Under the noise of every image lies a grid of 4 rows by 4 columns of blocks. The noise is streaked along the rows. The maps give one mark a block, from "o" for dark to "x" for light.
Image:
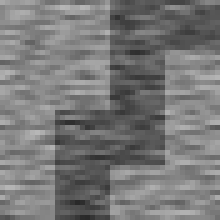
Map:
x x o o
x x o x
x o o x
x o x x
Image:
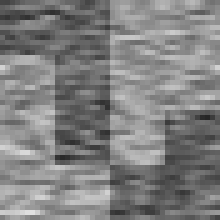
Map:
o o x x
x o x x
x o x o
x x o o
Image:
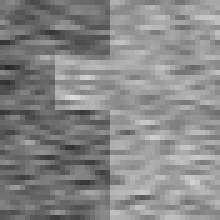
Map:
o o x x
o x x x
o o x x
o o x x
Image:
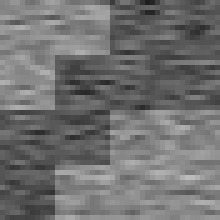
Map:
x x o o
x o o o
o o x x
o x x x
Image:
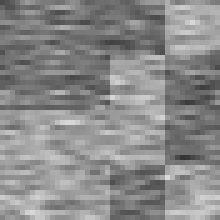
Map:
o o o x
o o x o
x x x o
x x o x
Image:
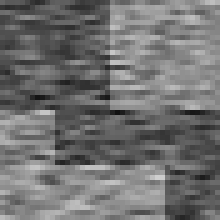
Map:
o o x x
o o x x
x o o o
x x x o
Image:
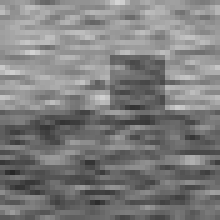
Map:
x x x x
x x o x
o o o o
o o o o
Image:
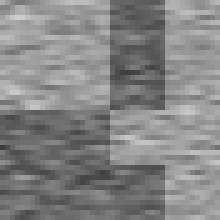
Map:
x x o x
x x o x
o o x x
o o o x
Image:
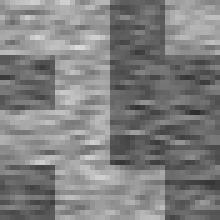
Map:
x x o x
o x o o
x x o o
o x x o
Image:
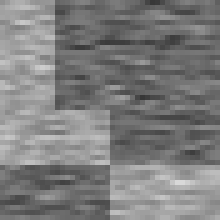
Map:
x o o o
x o o o
x x o o
o o x x
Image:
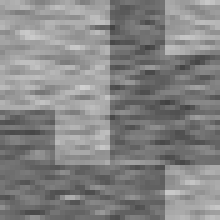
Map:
x x o x
x x o o
o x o o
o o o x
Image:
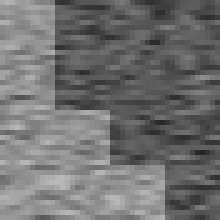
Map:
x o o o
x o o o
x x o o
x x x o
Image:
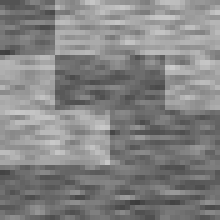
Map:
o x x x
x o o x
x x o o
o o o o
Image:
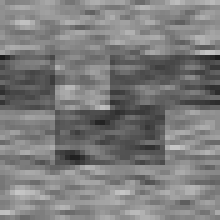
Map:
x x x x
o x o o
x o o x
x x x x
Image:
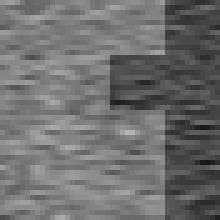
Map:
x x x o
x x o o
x x x o
x x x o
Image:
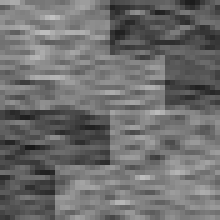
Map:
x x o o
x x x o
o o x x
o x x x
